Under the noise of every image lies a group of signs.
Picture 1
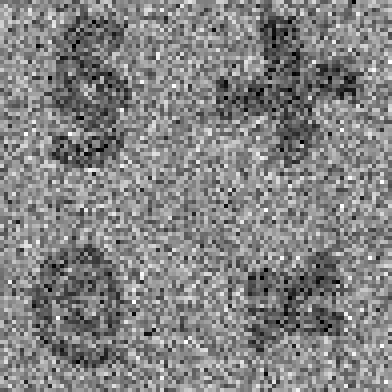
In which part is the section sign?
top left
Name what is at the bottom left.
at sign
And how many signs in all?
4
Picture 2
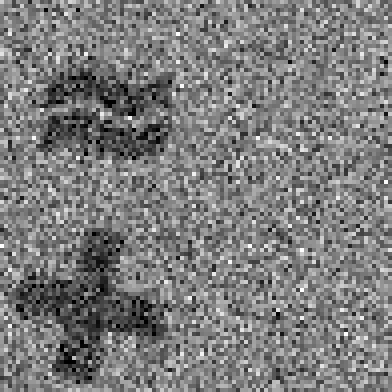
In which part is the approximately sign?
top left
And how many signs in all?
2
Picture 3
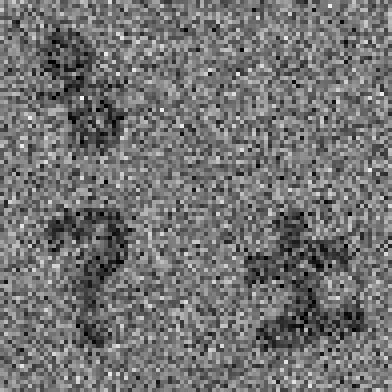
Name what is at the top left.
percent sign
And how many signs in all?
3
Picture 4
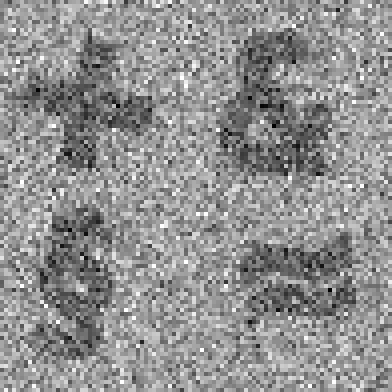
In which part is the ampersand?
top right
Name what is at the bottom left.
section sign
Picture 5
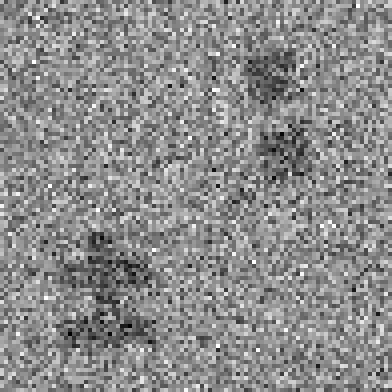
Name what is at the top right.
colon
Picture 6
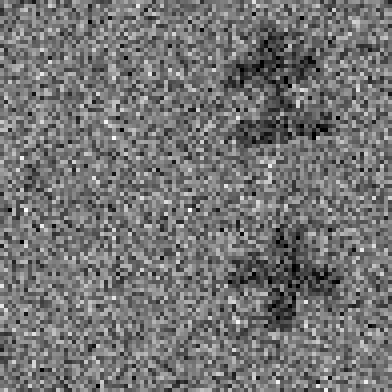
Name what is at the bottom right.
plus sign
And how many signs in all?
2
